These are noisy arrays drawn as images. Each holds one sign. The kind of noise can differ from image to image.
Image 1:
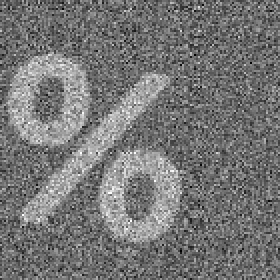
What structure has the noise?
low rank plus noise
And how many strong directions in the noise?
five to eight
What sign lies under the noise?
percent sign
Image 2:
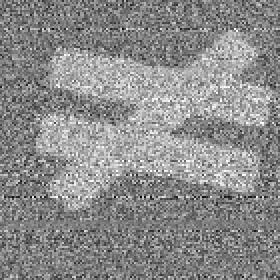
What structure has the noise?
rows of uneven size
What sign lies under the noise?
not-equal sign
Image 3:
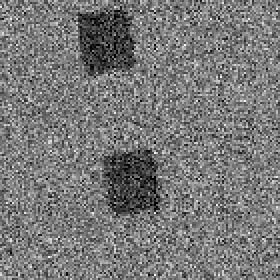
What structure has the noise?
low rank plus noise
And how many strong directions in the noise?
two
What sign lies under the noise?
colon
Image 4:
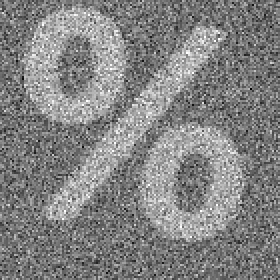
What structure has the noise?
independent entries
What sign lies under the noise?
percent sign
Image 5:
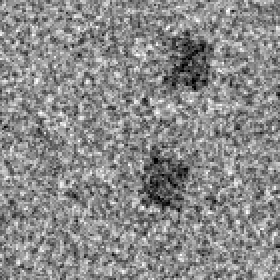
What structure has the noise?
blotchy
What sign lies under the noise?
colon
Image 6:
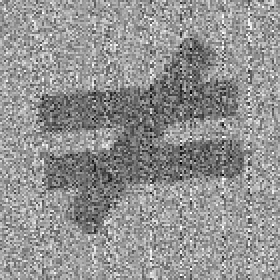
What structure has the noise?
columns of uneven size
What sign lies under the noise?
not-equal sign
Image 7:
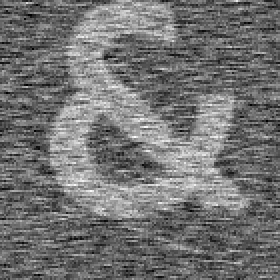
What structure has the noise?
streaked along the rows
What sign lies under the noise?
ampersand
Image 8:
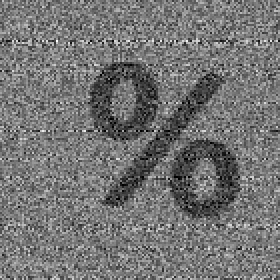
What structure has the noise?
rows of uneven size
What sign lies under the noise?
percent sign
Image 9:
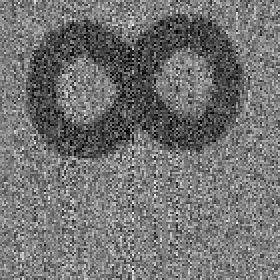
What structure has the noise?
columns of uneven size
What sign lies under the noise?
infinity sign
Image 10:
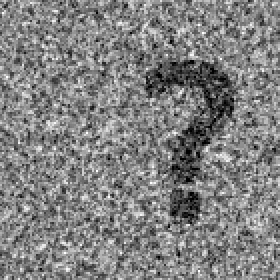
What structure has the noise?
blotchy
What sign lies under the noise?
question mark
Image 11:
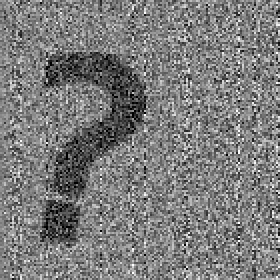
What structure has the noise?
columns of uneven size
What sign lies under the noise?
question mark
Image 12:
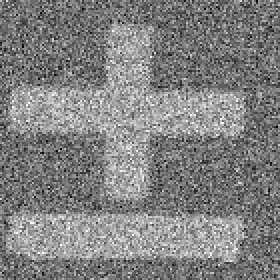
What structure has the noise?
independent entries
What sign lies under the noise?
plus-minus sign
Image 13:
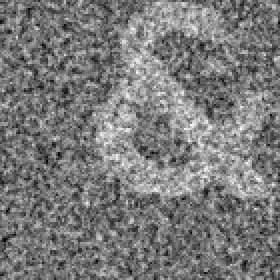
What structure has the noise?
blotchy
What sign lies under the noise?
ampersand
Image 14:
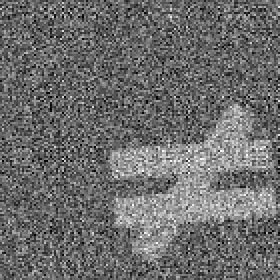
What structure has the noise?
low rank plus noise
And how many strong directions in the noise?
two
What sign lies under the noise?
not-equal sign
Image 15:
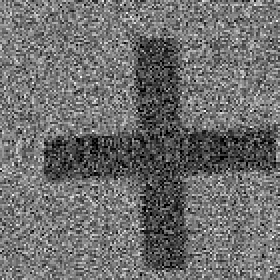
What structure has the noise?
low rank plus noise
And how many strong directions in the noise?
one
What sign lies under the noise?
plus sign
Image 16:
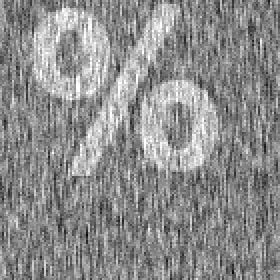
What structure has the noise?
streaked along the columns
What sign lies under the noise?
percent sign
